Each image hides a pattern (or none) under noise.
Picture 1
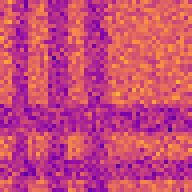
bands of rows crossing bands of columns
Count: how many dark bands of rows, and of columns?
2 and 3
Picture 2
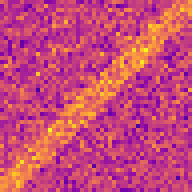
a diagonal band
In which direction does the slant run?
bottom left to top right
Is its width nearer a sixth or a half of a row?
a sixth
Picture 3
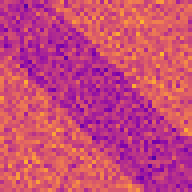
a diagonal band
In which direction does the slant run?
top left to bottom right
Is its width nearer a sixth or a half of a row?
a half
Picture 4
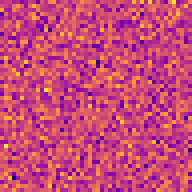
only noise
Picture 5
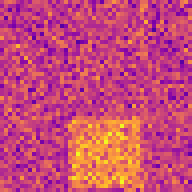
one block
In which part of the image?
bottom middle
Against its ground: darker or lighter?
lighter
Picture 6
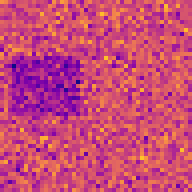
one block
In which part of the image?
middle left
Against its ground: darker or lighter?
darker
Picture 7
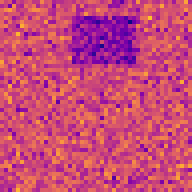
one block
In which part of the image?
top middle
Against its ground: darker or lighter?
darker
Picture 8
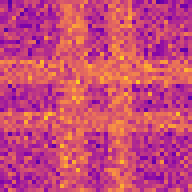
bands of rows crossing bands of columns
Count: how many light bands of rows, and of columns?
2 and 2
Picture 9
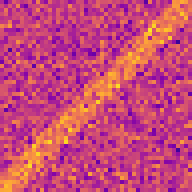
a diagonal band
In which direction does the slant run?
bottom left to top right
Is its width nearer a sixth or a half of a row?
a sixth
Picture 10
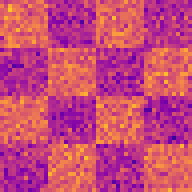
a checkerboard
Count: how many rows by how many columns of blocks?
4 by 4
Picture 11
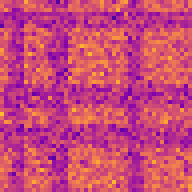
bands of rows crossing bands of columns
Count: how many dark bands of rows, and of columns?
3 and 3
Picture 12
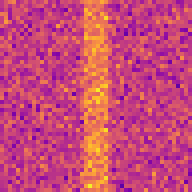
one band of columns
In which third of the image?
middle
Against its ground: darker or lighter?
lighter
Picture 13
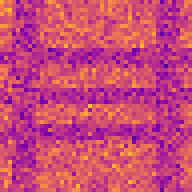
bands of rows crossing bands of columns
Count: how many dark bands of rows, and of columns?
3 and 2
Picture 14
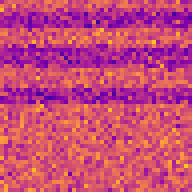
bands of rows
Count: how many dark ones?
3
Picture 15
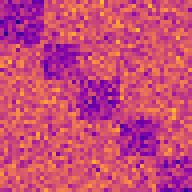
blocks along the diagonal
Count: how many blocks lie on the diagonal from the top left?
5
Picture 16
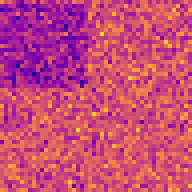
one block
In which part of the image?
top left
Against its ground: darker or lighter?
darker
